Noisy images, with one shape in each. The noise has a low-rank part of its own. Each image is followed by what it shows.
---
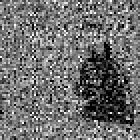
dark chess knight
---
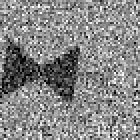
dark bow tie
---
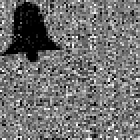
dark bell, top left
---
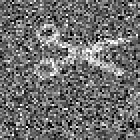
light pair of scissors
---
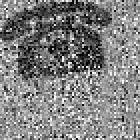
dark telephone
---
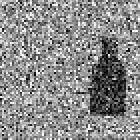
dark bottle
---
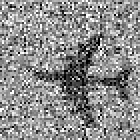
dark airplane
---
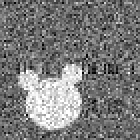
light bear's head
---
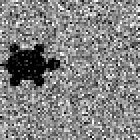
dark turtle, middle left
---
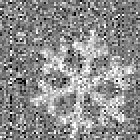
light snowflake
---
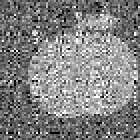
light apple
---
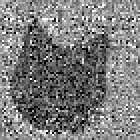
dark cat's head
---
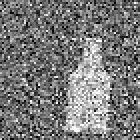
light bottle
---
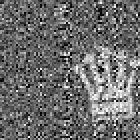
light chess queen
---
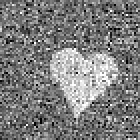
light heart
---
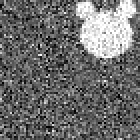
light bear's head, top right
